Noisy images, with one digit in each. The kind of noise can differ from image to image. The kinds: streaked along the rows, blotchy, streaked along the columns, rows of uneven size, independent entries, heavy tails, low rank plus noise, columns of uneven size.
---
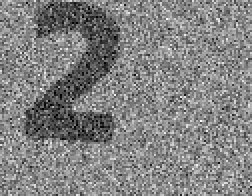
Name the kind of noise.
independent entries
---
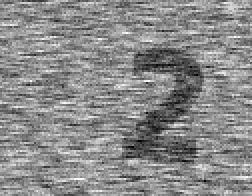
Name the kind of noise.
streaked along the rows
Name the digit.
2
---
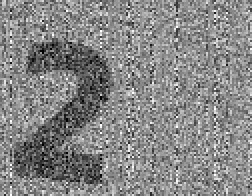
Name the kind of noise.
columns of uneven size
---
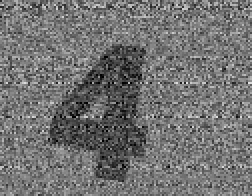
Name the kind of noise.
rows of uneven size
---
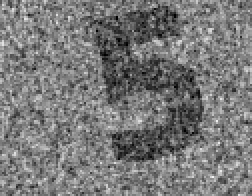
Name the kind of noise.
blotchy
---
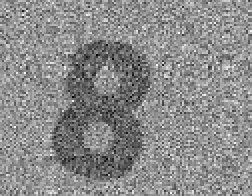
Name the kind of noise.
low rank plus noise
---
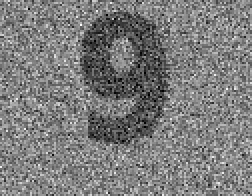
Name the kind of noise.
independent entries
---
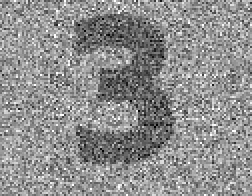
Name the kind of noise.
low rank plus noise
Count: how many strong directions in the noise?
five to eight
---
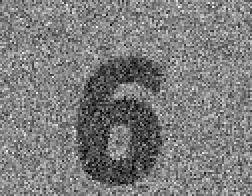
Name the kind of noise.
independent entries
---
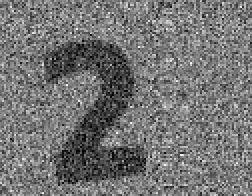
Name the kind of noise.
low rank plus noise
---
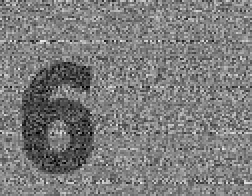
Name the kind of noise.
rows of uneven size
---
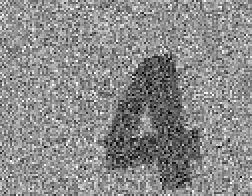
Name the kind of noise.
low rank plus noise
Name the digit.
4
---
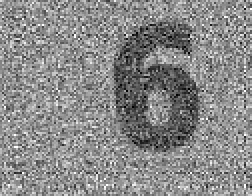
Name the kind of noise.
low rank plus noise
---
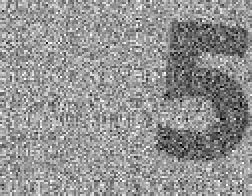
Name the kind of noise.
low rank plus noise
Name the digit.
5
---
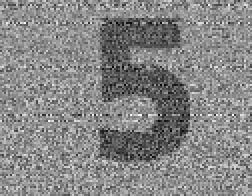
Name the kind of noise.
rows of uneven size
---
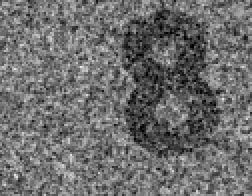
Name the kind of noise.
blotchy
